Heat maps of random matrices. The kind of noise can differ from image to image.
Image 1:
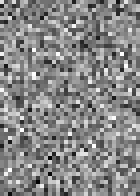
independent entries
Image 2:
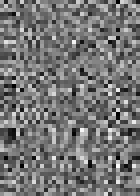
low rank plus noise
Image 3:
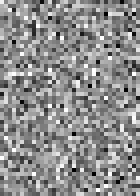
independent entries
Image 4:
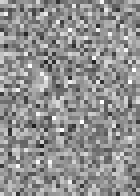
independent entries
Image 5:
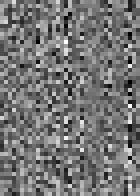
columns of uneven size
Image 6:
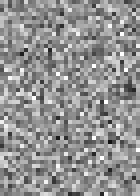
independent entries
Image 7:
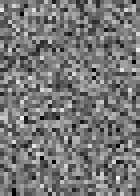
independent entries
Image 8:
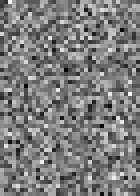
independent entries
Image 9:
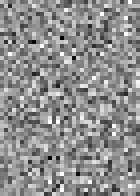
low rank plus noise
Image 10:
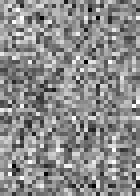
low rank plus noise
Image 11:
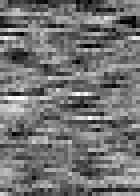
streaked along the rows
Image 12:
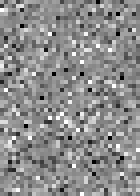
heavy tails
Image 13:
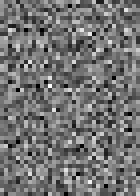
low rank plus noise
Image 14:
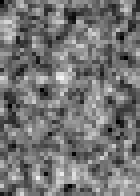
blotchy
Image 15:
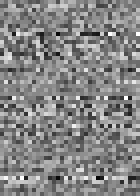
rows of uneven size
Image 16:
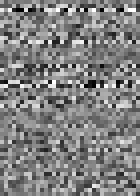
rows of uneven size
